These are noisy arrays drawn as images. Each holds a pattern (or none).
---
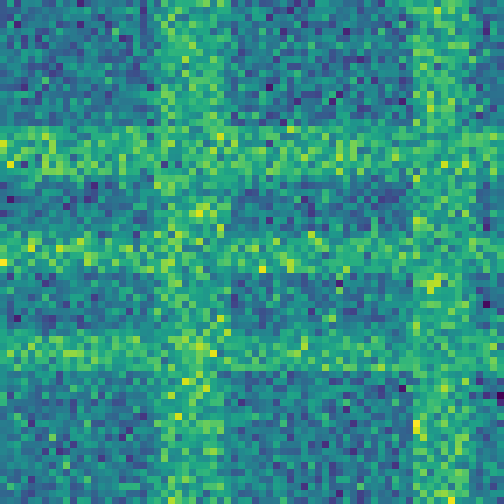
bands of rows crossing bands of columns
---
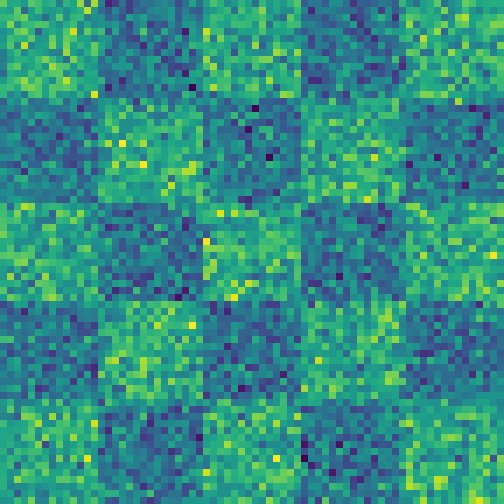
a checkerboard
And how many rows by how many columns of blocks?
5 by 5
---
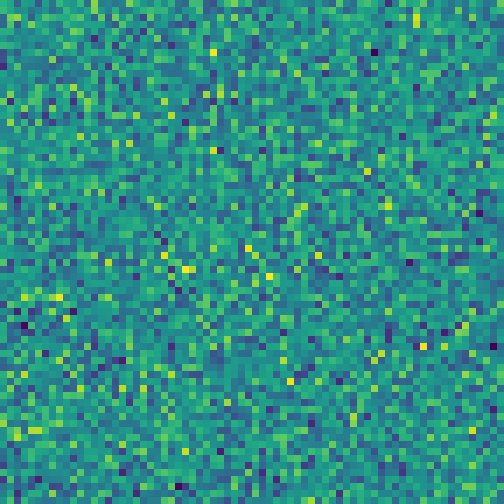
only noise
